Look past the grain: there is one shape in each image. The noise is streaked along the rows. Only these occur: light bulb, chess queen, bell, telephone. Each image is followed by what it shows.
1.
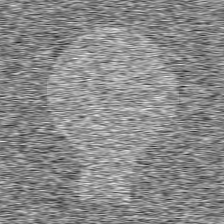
light bulb
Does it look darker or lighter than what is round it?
lighter
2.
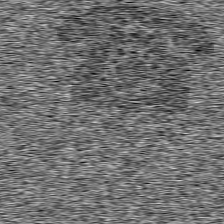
telephone
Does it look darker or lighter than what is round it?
darker
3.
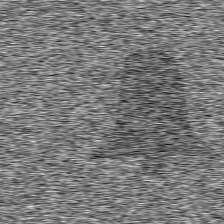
bell
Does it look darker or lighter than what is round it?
darker
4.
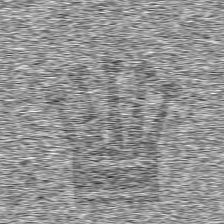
chess queen
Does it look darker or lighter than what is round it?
darker
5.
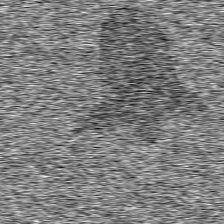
bell
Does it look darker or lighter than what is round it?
darker
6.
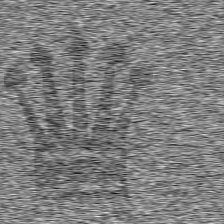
chess queen
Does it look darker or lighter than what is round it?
darker
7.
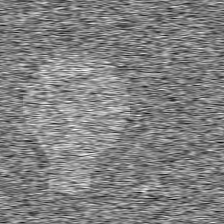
light bulb
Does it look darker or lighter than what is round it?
lighter
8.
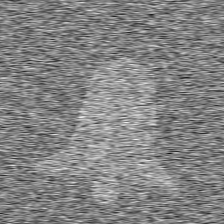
bell
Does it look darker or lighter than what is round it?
lighter
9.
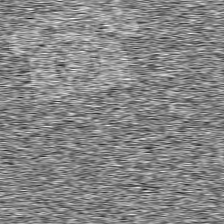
telephone
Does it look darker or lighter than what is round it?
lighter
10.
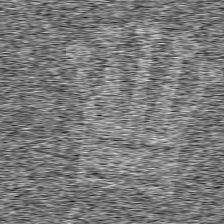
chess queen
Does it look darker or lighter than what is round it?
lighter
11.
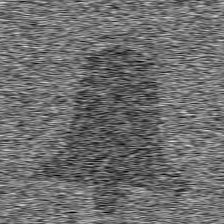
bell
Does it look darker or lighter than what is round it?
darker
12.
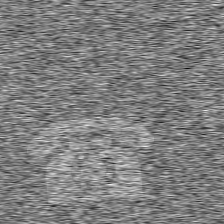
telephone
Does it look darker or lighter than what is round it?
lighter
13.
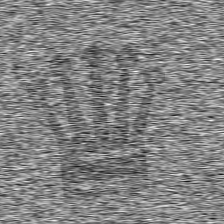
chess queen
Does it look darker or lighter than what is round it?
darker
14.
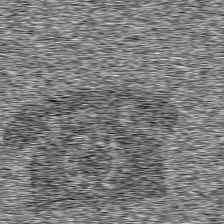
telephone
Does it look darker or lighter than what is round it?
darker
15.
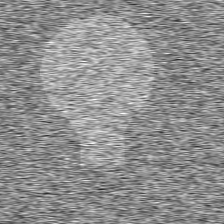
light bulb
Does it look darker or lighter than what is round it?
lighter
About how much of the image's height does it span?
two thirds
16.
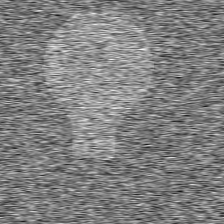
light bulb
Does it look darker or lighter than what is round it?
lighter
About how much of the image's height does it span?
two thirds
